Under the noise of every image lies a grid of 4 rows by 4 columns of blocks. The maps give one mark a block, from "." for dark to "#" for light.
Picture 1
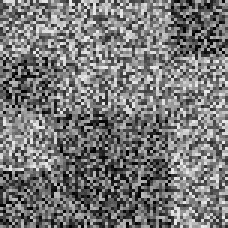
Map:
# # # .
. # # #
# . . #
. . . #
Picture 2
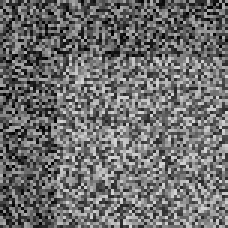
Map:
. . . .
. # # #
. # # #
. # # #
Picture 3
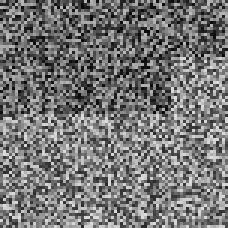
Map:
. . . .
. . . #
# # # #
# # # #
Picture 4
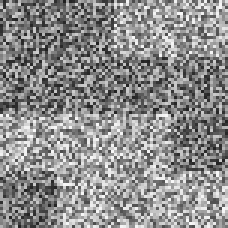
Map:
. . # #
. . . .
# # # .
. # # #
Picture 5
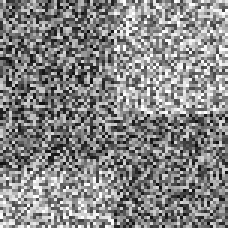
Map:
. . # #
. . # #
. . . .
# # . .
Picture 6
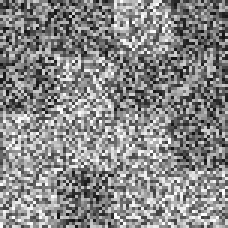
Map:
. . # .
. # . .
# # # .
# . # #
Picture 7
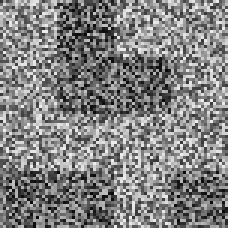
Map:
# . # #
# . . #
# # # #
. . # .
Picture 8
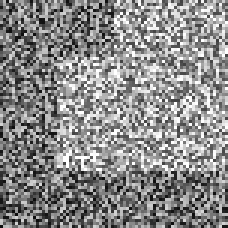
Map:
. . # #
. # # #
. # # #
. . . .
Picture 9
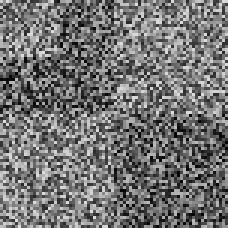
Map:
# . # #
. . # #
# # . .
# # . .
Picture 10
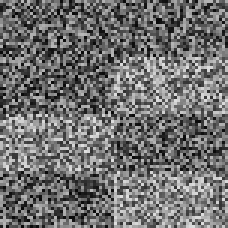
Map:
. . . .
. . # #
# # . .
. . # #
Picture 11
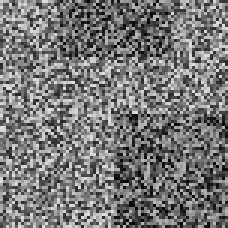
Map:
# . . #
# # # #
# # . .
# # . .
